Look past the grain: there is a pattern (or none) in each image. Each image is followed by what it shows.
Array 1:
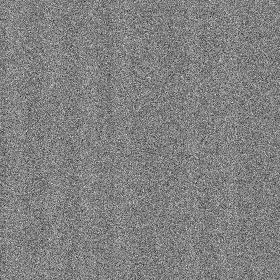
bands of columns
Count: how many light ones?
6
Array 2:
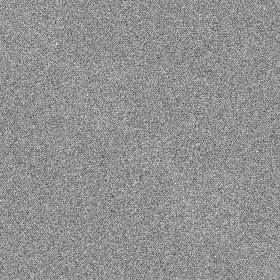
blocks along the diagonal
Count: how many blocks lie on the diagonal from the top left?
5
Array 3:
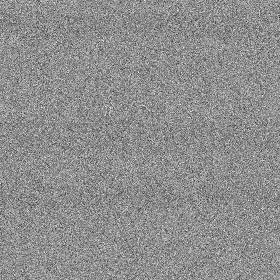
bands of rows
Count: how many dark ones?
3
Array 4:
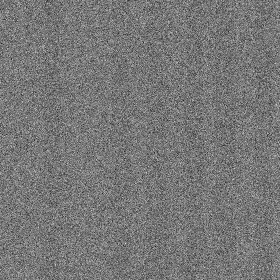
bands of columns
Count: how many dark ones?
6
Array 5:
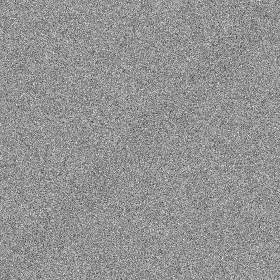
a diagonal band
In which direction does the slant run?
bottom left to top right
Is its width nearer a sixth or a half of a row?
a sixth
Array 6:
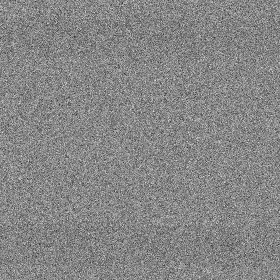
bands of rows
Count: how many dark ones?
2
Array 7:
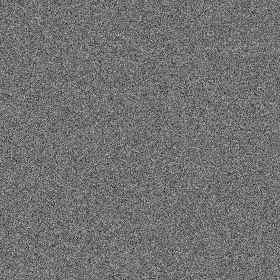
only noise
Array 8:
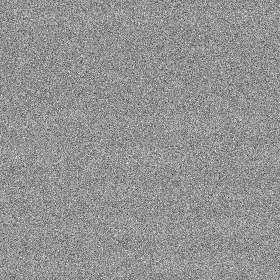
bands of rows
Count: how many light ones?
6
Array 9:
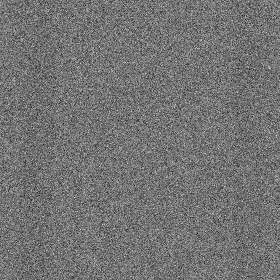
bands of columns
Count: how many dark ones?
2
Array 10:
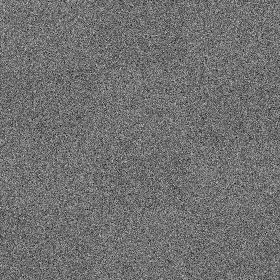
a checkerboard
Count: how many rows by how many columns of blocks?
4 by 3
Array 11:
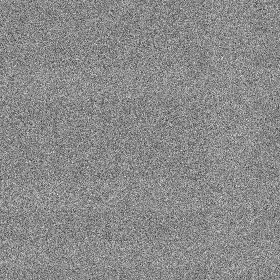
bands of rows crossing bands of columns
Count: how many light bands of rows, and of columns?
3 and 1
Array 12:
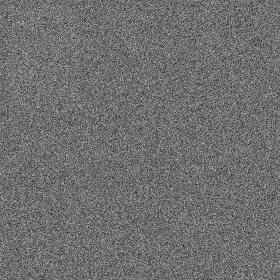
one block
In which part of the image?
top left
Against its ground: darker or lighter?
lighter
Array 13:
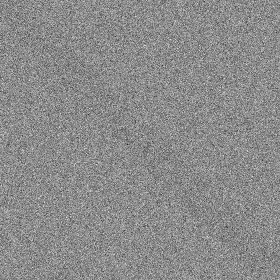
a diagonal band
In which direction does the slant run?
top left to bottom right
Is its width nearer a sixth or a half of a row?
a sixth
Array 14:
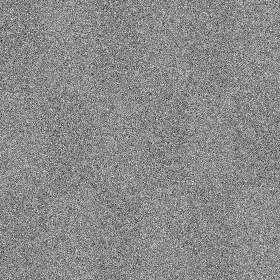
a checkerboard
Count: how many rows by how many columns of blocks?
3 by 6
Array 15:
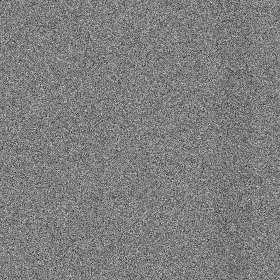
one band of columns
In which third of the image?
right
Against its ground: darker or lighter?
darker
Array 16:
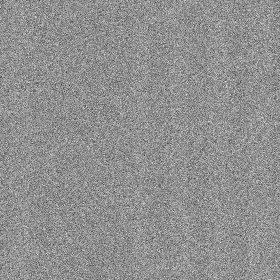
bands of columns
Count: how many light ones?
5
